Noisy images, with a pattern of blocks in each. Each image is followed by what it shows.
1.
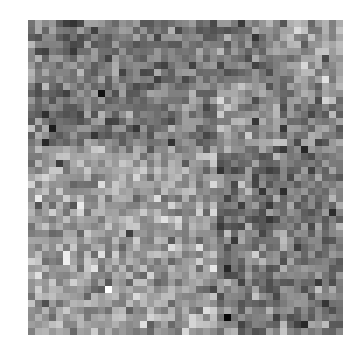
mirrored about the diagonal from the bottom left
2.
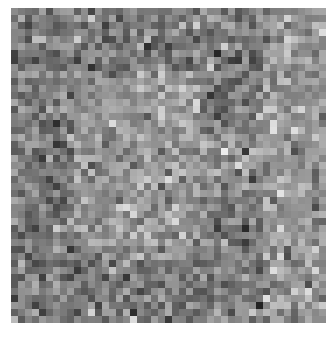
top and bottom mirror each other
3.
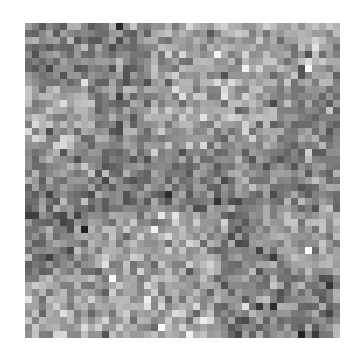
the same after a half turn
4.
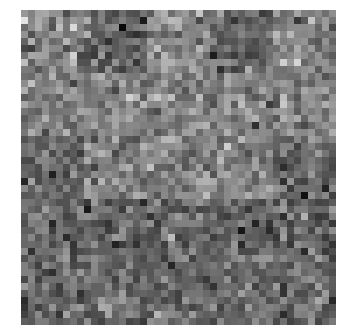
left and right mirror each other
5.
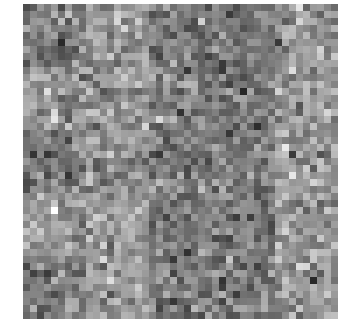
top and bottom mirror each other
